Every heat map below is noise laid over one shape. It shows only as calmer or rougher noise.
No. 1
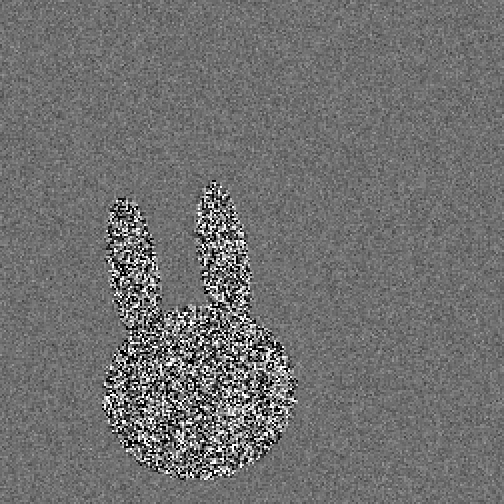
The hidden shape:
rabbit's head
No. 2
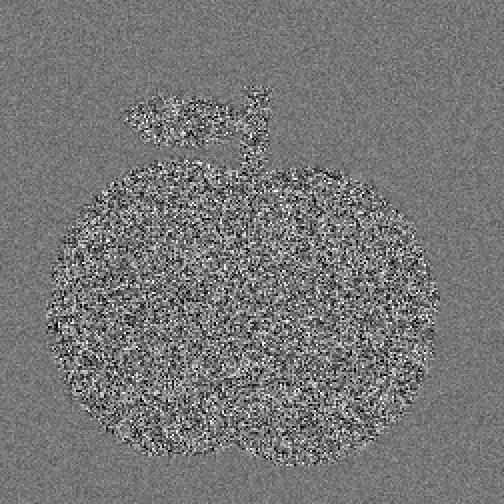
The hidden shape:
apple
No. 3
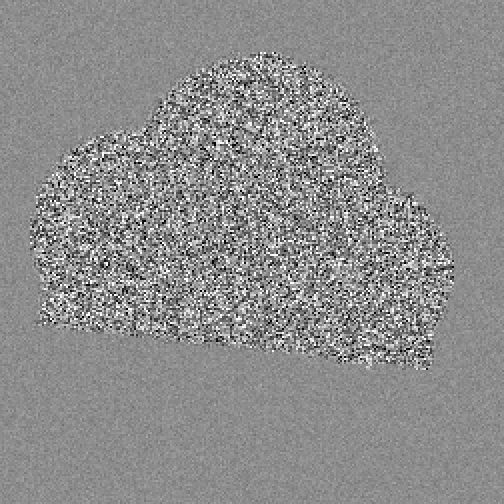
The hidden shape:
cloud
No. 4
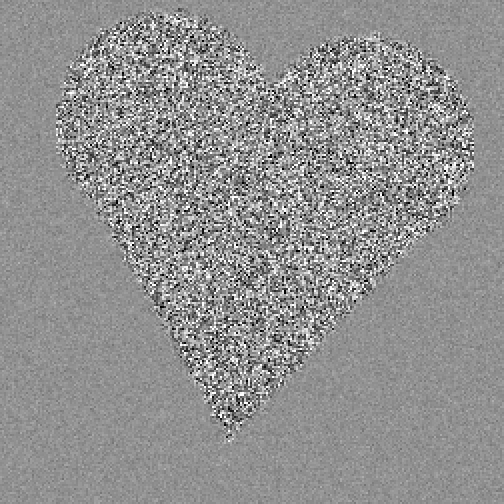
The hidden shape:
heart
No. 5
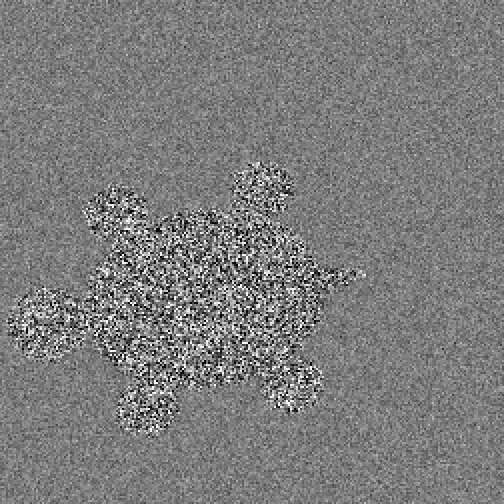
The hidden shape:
turtle
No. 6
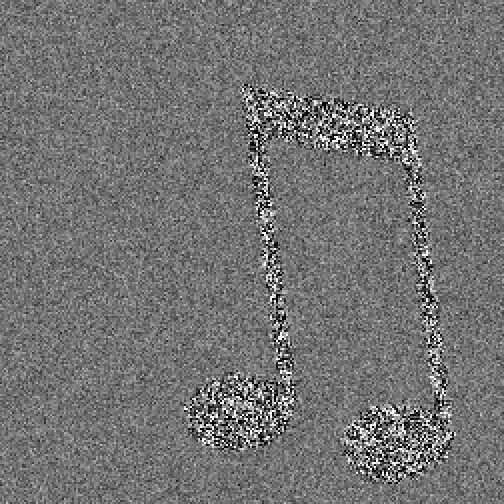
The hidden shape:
pair of musical notes
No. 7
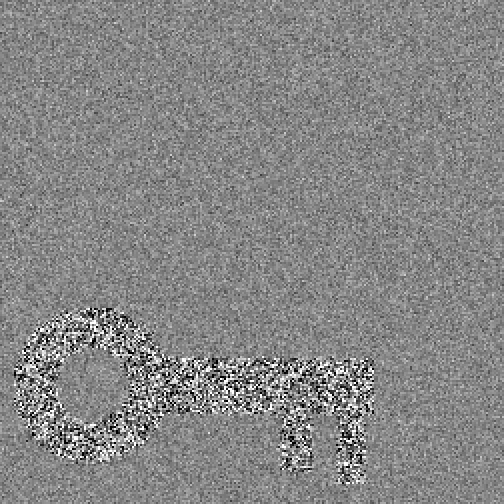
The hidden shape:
key
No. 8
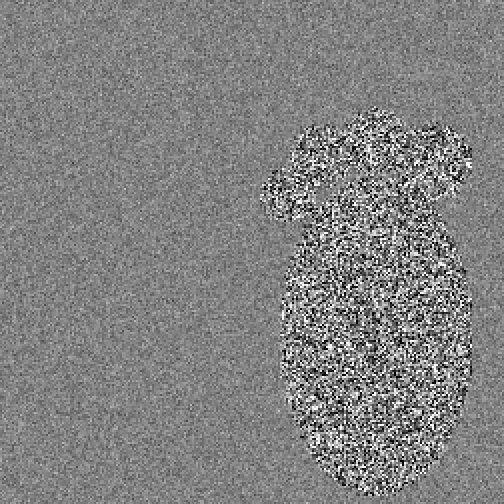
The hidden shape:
footprint
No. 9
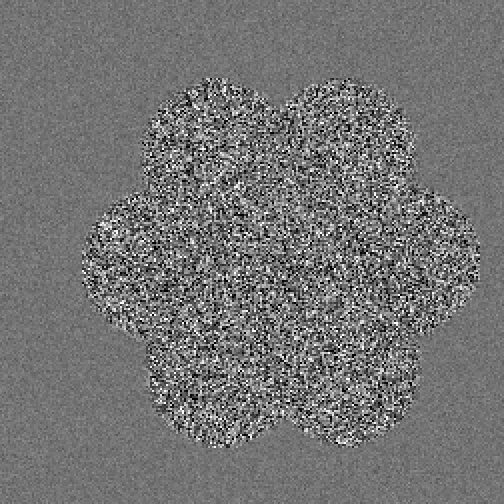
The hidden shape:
flower
